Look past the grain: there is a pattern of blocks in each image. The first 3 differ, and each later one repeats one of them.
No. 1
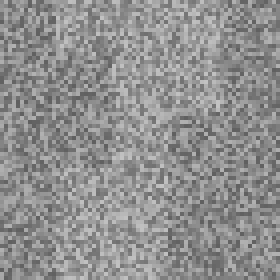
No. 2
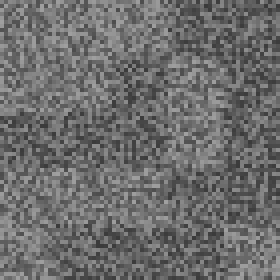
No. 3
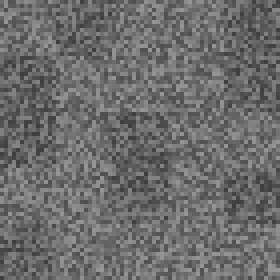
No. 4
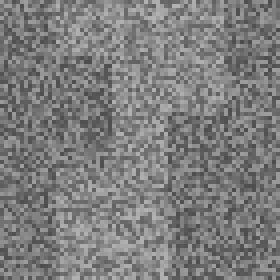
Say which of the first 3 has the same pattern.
1
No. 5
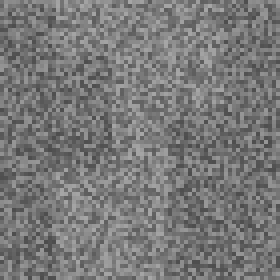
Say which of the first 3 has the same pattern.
1
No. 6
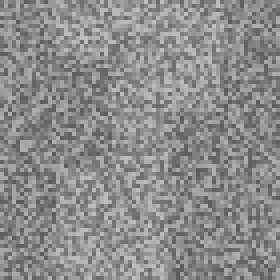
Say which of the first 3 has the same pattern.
1
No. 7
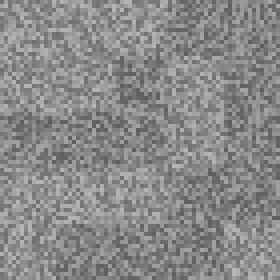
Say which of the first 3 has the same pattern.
2
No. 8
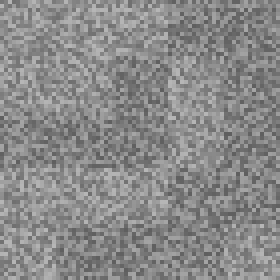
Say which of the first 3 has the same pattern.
2
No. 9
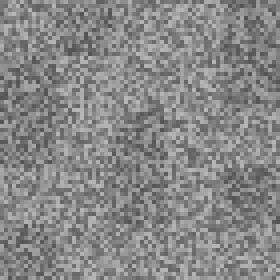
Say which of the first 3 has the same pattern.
3
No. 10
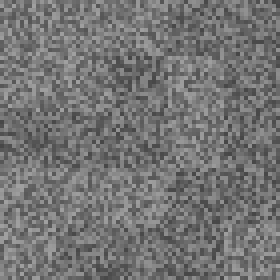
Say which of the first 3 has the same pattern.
2
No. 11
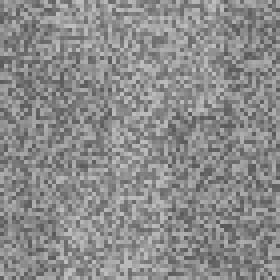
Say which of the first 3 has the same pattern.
1
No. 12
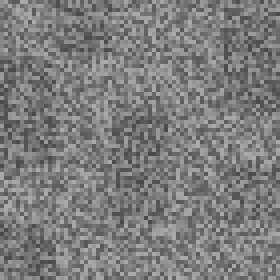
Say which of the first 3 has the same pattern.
3
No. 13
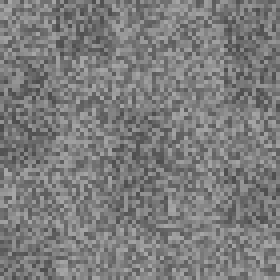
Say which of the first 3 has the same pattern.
3
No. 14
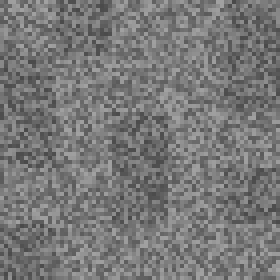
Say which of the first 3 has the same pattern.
3
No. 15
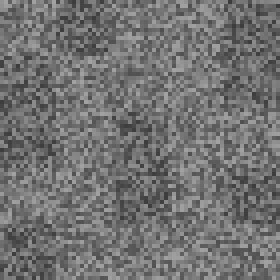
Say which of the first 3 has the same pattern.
3
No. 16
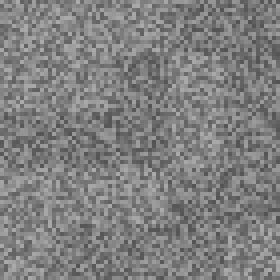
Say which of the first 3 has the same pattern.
2
